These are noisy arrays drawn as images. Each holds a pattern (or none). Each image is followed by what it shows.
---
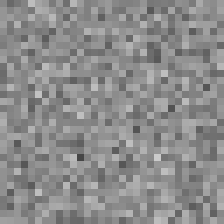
only noise
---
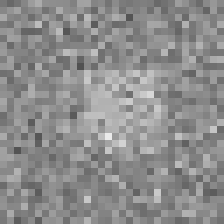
one block
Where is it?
centre
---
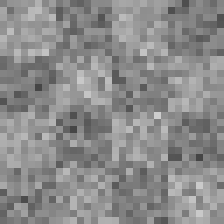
a checkerboard
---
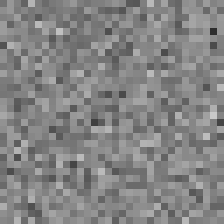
only noise
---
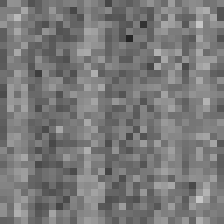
bands of columns
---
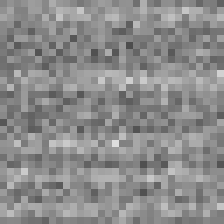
bands of rows
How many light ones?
5
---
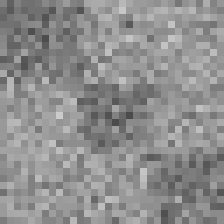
blocks along the diagonal
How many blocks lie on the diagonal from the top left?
3
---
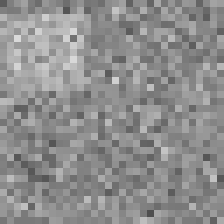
one block
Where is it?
top left
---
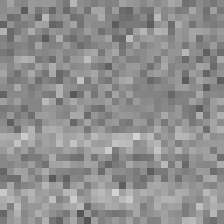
bands of rows
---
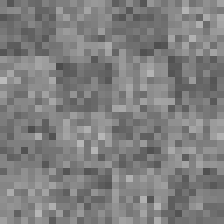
a checkerboard
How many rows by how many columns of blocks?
4 by 4
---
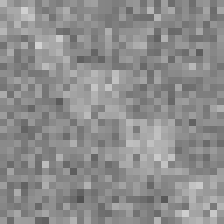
blocks along the diagonal
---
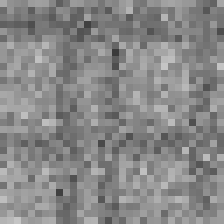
bands of rows crossing bands of columns
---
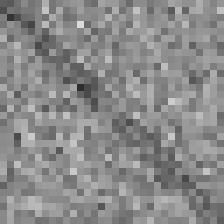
a diagonal band
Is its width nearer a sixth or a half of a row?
a sixth
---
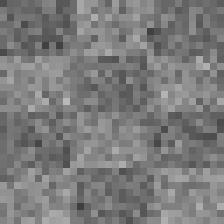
a checkerboard
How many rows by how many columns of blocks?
4 by 3
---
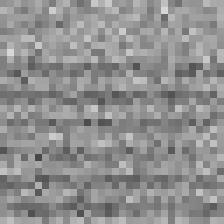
bands of rows
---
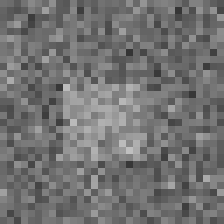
one block
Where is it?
centre
